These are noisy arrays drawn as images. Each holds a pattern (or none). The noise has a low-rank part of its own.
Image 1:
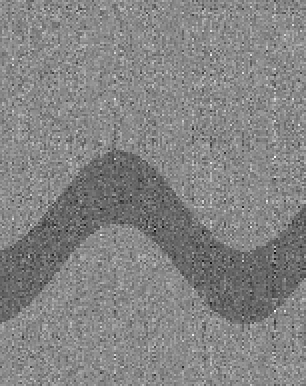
a wavy band
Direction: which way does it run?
left to right
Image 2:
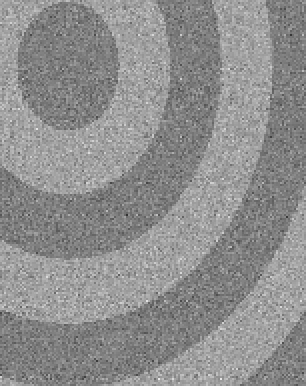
rings round one point
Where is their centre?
top left
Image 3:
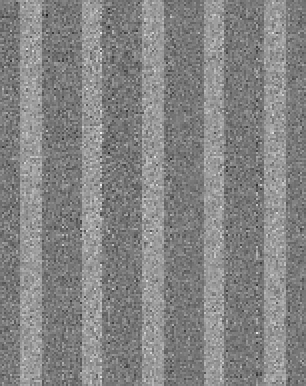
vertical stripes
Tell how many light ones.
5
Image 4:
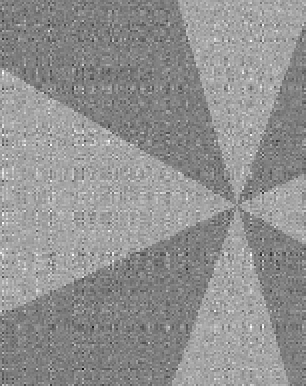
spokes from one point
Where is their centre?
middle right
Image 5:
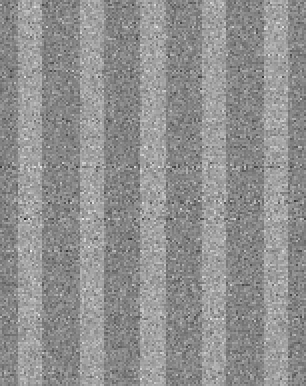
vertical stripes
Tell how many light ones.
5
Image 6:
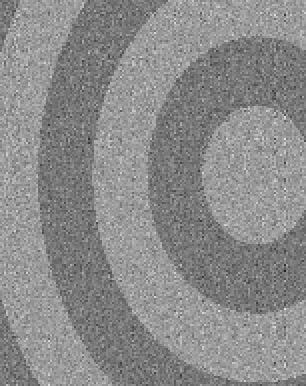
rings round one point
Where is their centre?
middle right
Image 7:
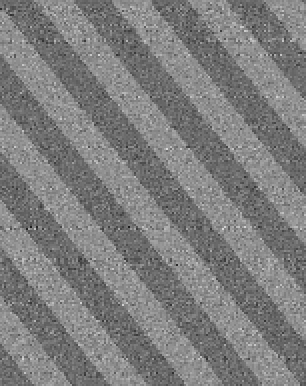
diagonal stripes
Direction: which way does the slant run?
top left to bottom right
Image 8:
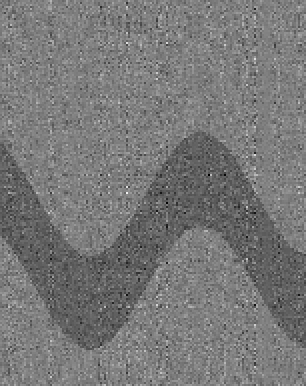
a wavy band
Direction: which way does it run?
left to right
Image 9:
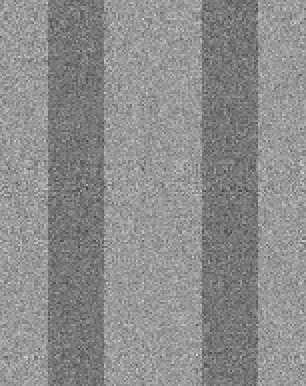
vertical stripes
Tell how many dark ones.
2
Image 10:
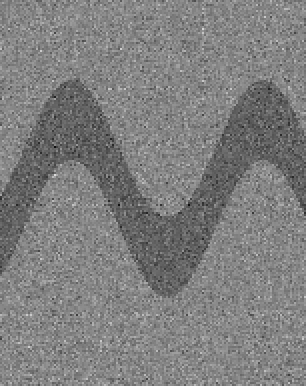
a wavy band
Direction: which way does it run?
left to right
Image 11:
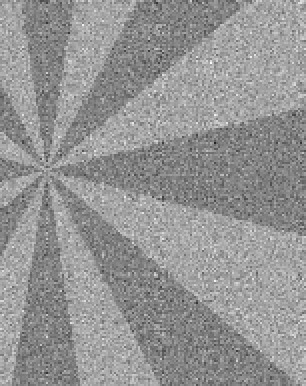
spokes from one point
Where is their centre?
middle left
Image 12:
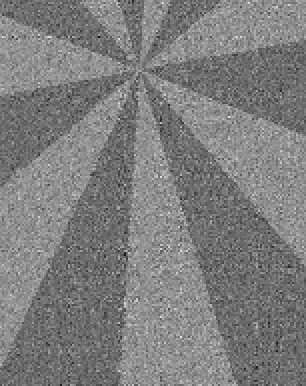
spokes from one point
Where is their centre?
top middle
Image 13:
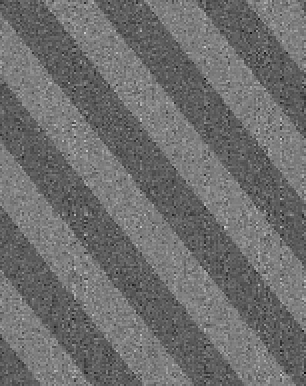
diagonal stripes
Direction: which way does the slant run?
top left to bottom right
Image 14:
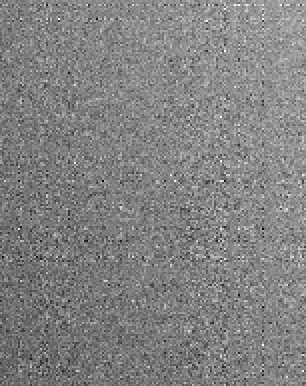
a smooth slope
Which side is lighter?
top right
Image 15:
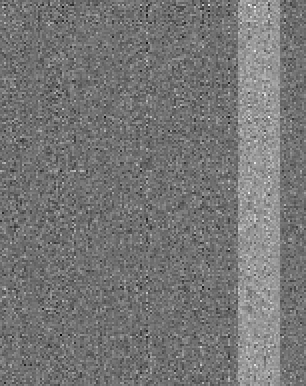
one vertical stripe
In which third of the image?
right
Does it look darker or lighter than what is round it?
lighter
